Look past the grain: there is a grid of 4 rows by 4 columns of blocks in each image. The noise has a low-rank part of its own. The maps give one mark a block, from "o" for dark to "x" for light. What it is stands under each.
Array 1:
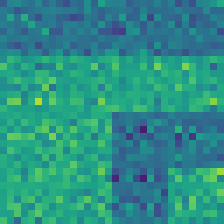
o o o o
x x x x
x x o o
x x o x
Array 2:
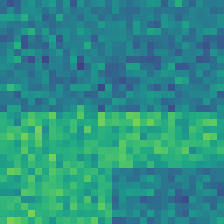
o o o o
o o o o
x x x x
x x o o
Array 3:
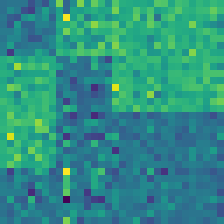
o x x x
x o x x
x o o o
o o o o
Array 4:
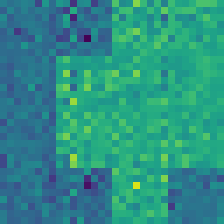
o o x x
o x x x
o x x x
o o x o
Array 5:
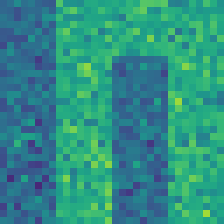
o x x x
o x o x
o x o x
o x o x
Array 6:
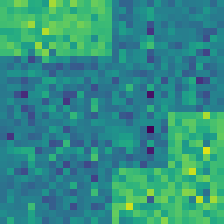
x x o o
o o o o
o o o x
o o x x
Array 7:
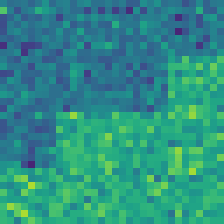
o o o o
o o o x
o x x x
x x x x
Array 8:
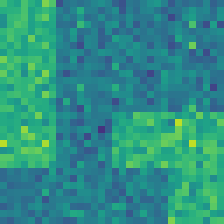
x o o o
x o o o
x o x x
o o o x
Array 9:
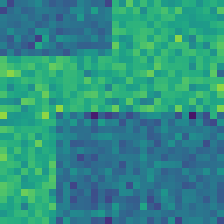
o o x x
x x x x
x o o o
x o o o
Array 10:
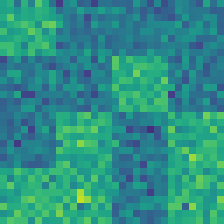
x o o o
o o x o
o x o x
x x o x
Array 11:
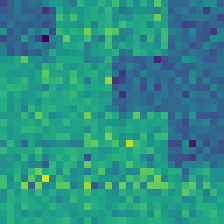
o x x o
x x o o
x x x o
x x x x
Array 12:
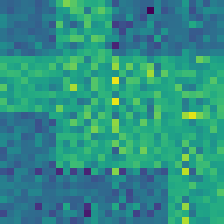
o x o o
x x x x
o x x x
o o o x
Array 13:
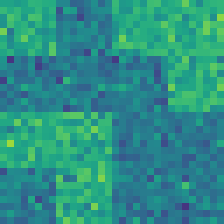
x o x x
o o o x
x x o o
o x o o
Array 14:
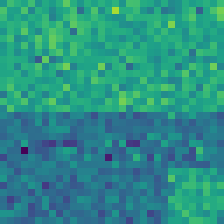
x x x x
x x x x
o o o o
o o o x
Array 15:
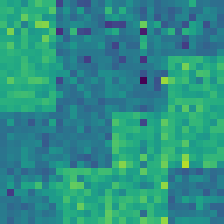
x o o o
x o o x
o o x x
o x x o
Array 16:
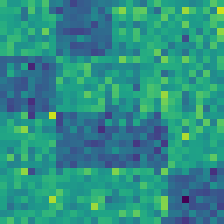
x o x x
o x x x
x o o x
x x x o
